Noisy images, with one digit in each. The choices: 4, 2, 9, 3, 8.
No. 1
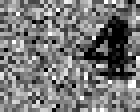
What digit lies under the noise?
4
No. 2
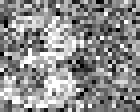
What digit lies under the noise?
3
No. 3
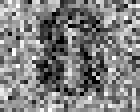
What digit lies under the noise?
8
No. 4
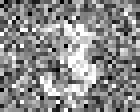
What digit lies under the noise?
3
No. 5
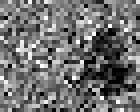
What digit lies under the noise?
4
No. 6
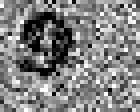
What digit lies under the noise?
9
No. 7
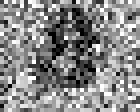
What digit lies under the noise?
8
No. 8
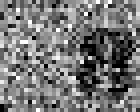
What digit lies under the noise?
8
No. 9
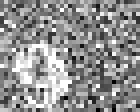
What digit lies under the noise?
9
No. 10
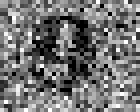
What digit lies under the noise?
9
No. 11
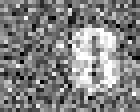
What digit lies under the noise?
8
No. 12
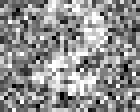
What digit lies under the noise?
2
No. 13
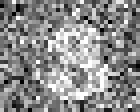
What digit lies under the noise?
8
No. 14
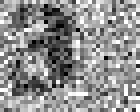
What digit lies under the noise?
3
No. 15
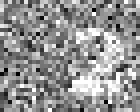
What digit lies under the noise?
2
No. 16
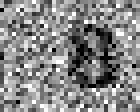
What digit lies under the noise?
8
